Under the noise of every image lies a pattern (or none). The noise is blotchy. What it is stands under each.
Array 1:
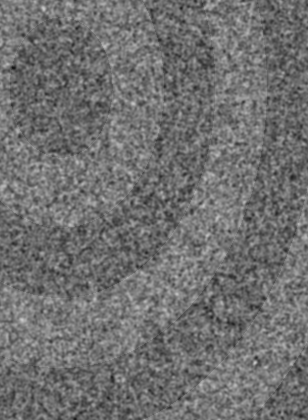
rings round one point
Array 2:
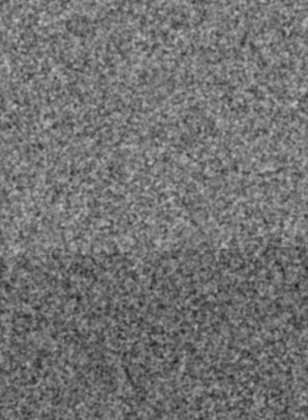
a sharp edge
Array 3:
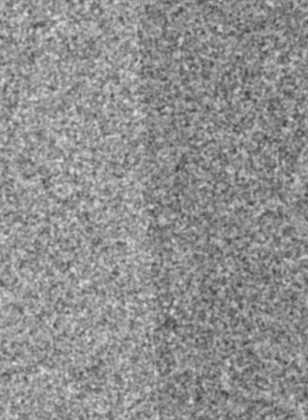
a sharp edge
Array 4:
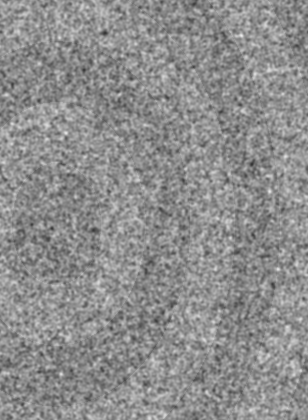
rings round one point
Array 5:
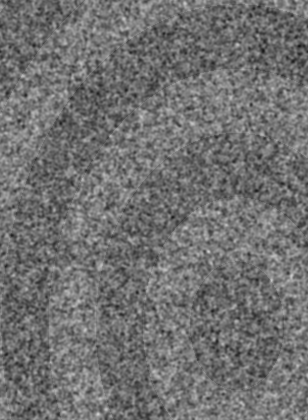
rings round one point
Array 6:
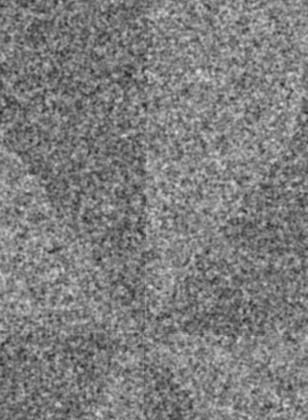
spokes from one point
